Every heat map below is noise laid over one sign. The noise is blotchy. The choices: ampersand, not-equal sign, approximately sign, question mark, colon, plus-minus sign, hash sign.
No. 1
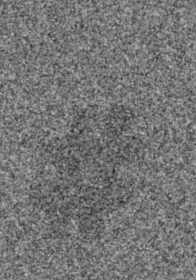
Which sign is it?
hash sign
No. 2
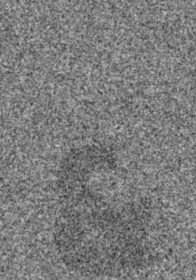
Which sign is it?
ampersand
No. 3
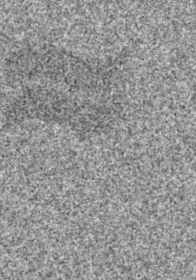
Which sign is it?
approximately sign
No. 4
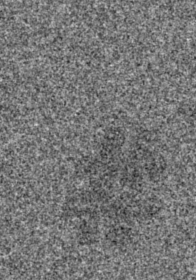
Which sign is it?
hash sign
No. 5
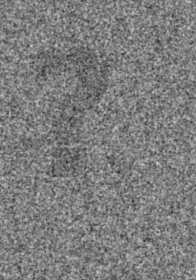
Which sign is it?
question mark
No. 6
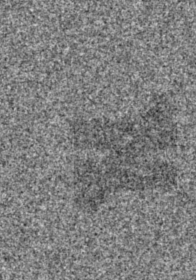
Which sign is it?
not-equal sign
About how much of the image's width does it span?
half
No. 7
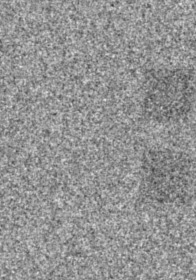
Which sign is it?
colon
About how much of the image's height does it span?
half
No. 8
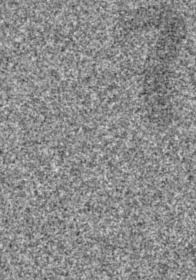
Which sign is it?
question mark
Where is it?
top right
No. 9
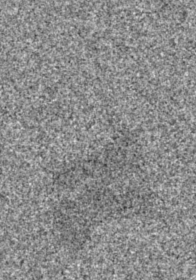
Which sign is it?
not-equal sign
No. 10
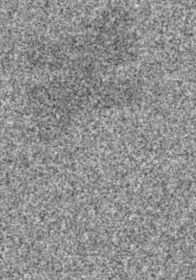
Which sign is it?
not-equal sign
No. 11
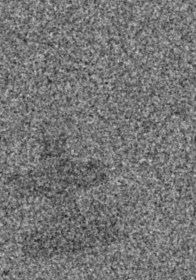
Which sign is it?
plus-minus sign
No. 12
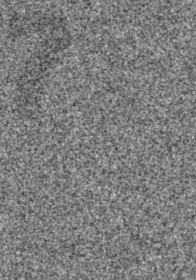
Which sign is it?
question mark
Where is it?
top left
